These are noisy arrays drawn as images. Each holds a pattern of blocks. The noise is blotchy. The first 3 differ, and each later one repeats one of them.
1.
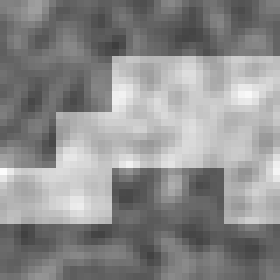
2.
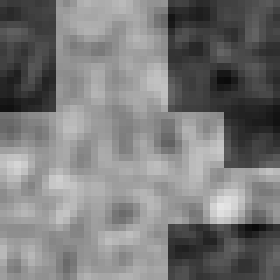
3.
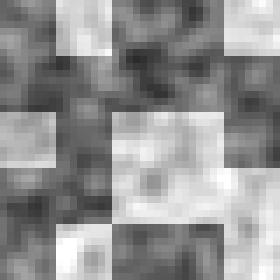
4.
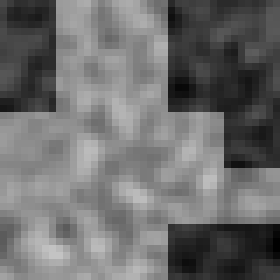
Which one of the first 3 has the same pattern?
2
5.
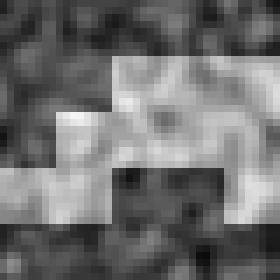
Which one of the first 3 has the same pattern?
1
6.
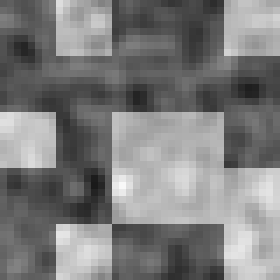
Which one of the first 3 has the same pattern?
3
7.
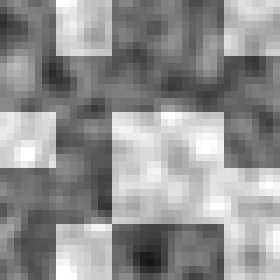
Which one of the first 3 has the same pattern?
3
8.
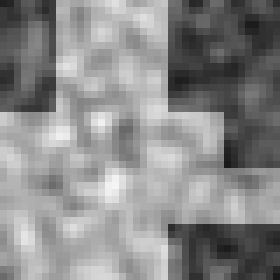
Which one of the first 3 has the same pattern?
2
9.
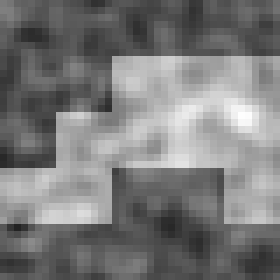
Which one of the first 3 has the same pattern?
1
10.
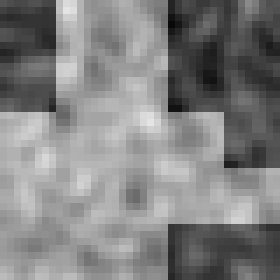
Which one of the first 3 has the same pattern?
2
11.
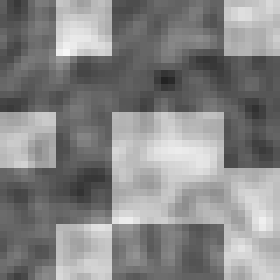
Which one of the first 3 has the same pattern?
3
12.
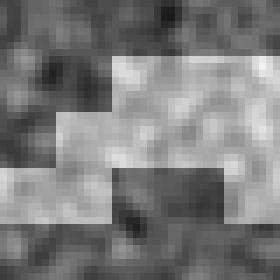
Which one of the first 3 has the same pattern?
1
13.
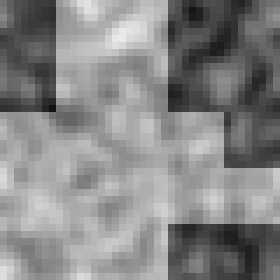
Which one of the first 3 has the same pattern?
2
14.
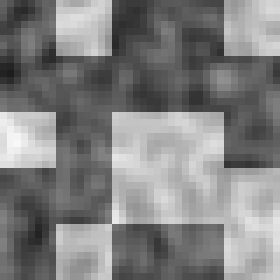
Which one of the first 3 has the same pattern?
3
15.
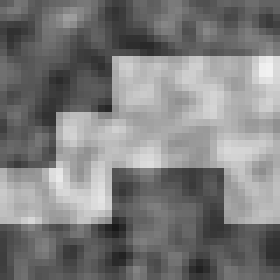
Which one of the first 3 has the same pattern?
1
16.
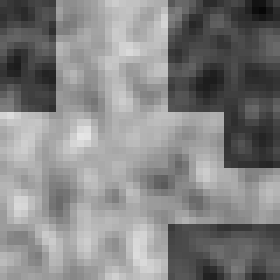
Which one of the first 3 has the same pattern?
2
